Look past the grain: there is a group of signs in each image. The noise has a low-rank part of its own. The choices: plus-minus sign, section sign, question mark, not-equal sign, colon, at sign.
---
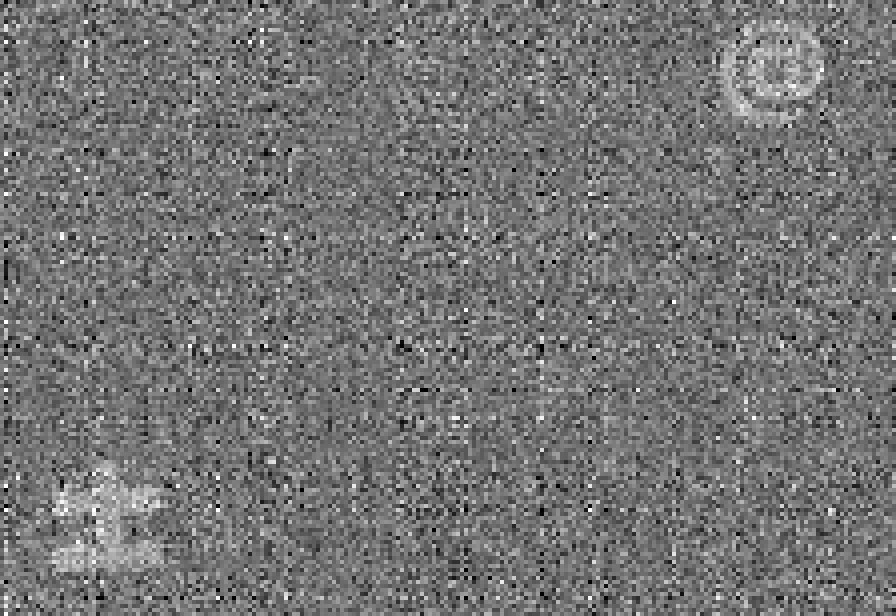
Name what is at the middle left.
nothing
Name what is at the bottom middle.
nothing
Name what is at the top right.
at sign
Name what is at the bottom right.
nothing
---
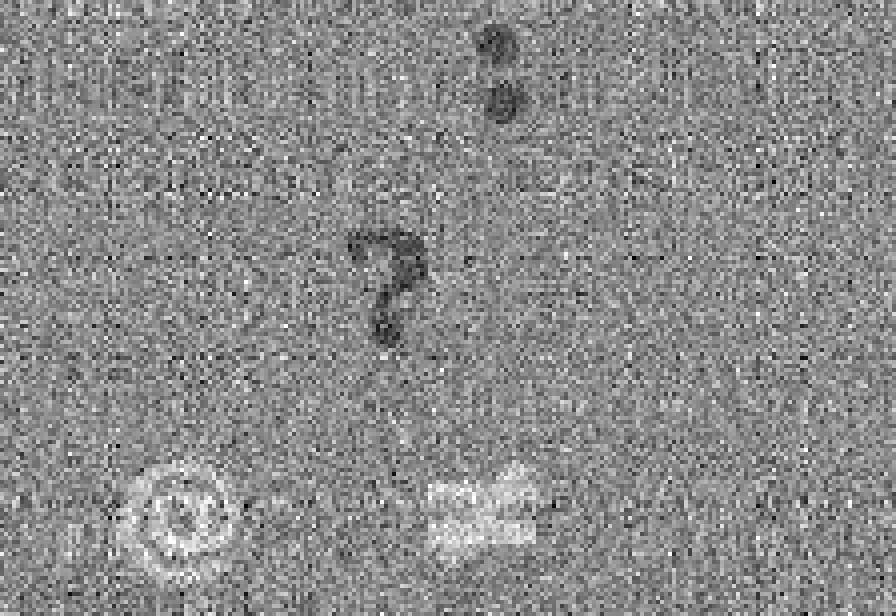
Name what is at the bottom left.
at sign
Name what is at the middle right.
nothing
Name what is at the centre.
question mark
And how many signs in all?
4
